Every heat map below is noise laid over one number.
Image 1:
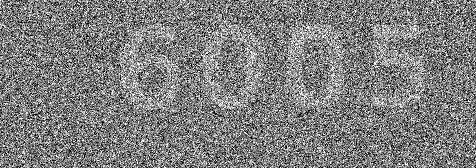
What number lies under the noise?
6005
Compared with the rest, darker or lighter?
lighter
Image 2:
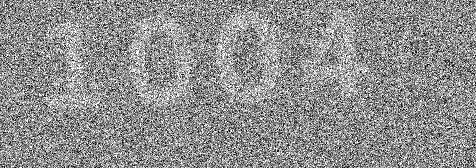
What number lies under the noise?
1004
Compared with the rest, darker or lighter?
lighter
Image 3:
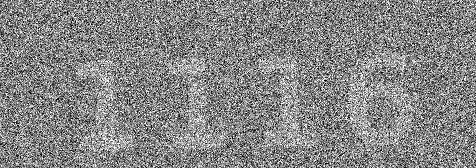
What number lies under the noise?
1116
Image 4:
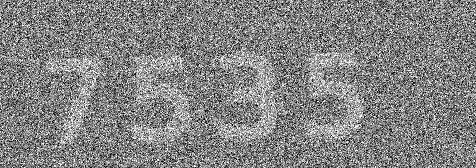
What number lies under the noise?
7535
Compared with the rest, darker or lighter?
lighter
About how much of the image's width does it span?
two thirds
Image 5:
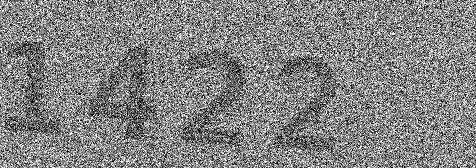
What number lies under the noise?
1422
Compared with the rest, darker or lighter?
darker
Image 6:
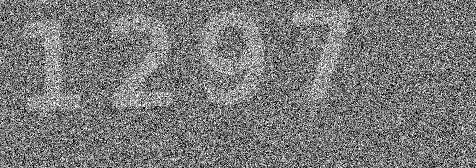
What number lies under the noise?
1297
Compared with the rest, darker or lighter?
lighter
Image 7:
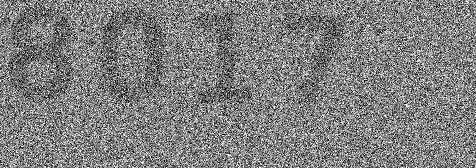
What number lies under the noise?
8017
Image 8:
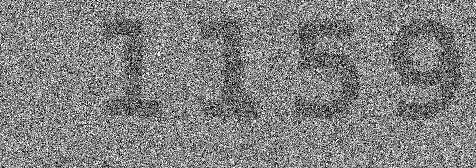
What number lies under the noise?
1159
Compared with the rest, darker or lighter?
darker
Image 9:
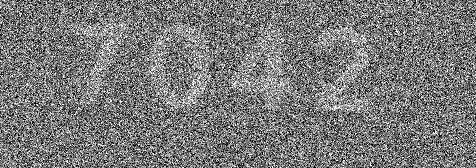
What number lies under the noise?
7042
